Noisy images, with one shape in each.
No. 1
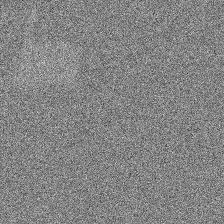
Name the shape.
flag
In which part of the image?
top left
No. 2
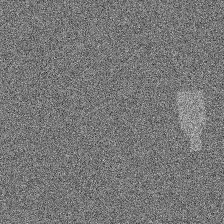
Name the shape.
bottle
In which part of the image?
middle right
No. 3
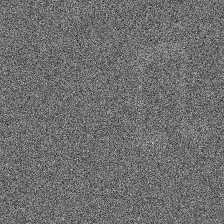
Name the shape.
pair of musical notes
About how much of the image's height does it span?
half
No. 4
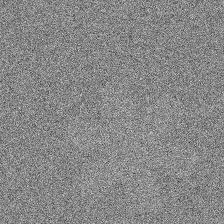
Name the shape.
asterisk
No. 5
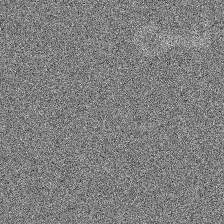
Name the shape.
key
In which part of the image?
top right
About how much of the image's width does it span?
a third
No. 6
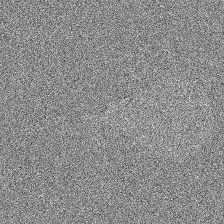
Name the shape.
pear
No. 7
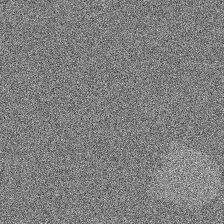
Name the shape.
ghost
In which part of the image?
bottom right
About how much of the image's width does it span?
a third
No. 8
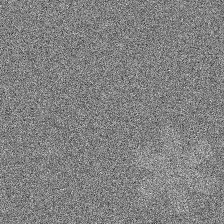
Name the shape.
asterisk
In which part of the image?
bottom right
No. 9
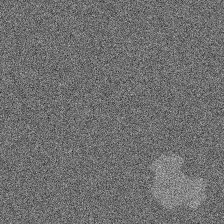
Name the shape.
car
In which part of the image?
bottom right
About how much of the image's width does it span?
a quarter
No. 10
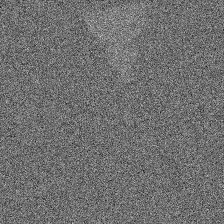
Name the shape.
chess pawn
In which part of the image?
top middle
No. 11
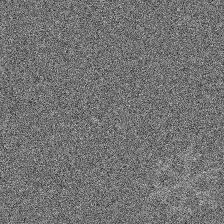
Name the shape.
snowflake
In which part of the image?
bottom right
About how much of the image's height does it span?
a third
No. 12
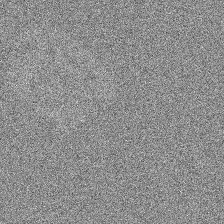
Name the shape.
telephone
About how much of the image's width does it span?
half
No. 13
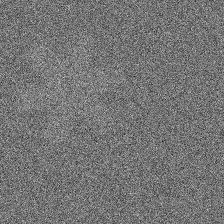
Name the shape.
asterisk
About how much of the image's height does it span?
half
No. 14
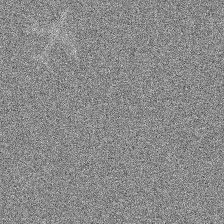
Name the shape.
airplane
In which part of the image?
top left
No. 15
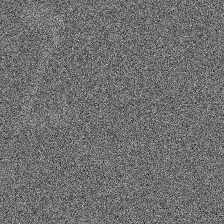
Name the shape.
musical note
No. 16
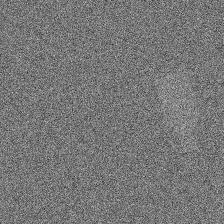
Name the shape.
bottle
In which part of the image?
middle right
